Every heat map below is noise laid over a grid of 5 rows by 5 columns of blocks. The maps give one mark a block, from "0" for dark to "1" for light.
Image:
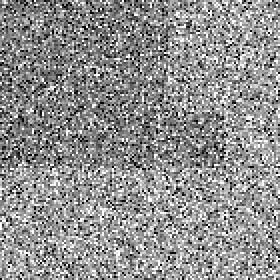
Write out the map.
00011
00011
00001
11111
11111
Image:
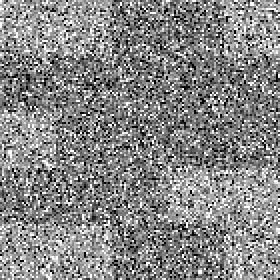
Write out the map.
11001
00000
10000
00011
11001
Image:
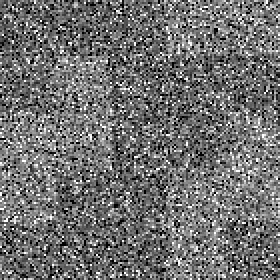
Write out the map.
00011
01000
11001
10011
00010
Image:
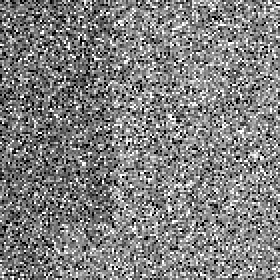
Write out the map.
00111
00111
00111
00111
01111
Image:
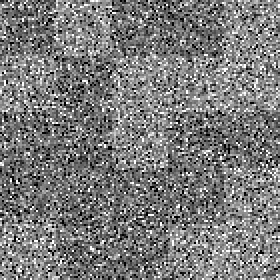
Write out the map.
01001
10111
00100
00001
10011
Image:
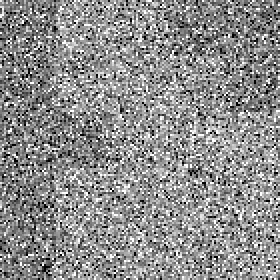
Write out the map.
01100
01110
00111
01111
01111
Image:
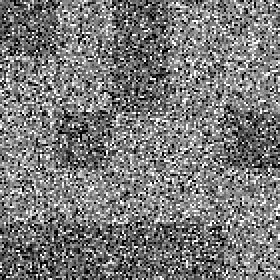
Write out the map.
01011
11011
10110
11111
00001
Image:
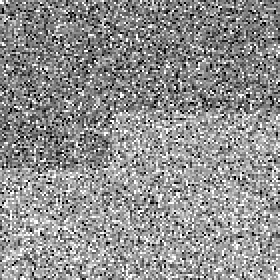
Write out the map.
00000
00000
00111
11111
11111
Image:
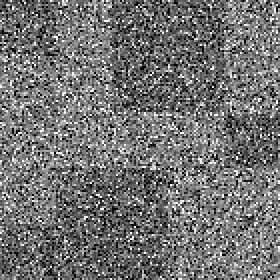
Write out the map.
01001
11001
11110
10011
00011
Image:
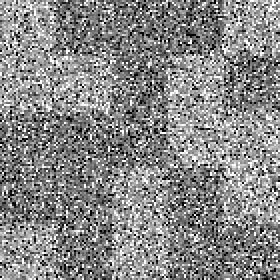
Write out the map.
10001
11010
00011
00101
10100
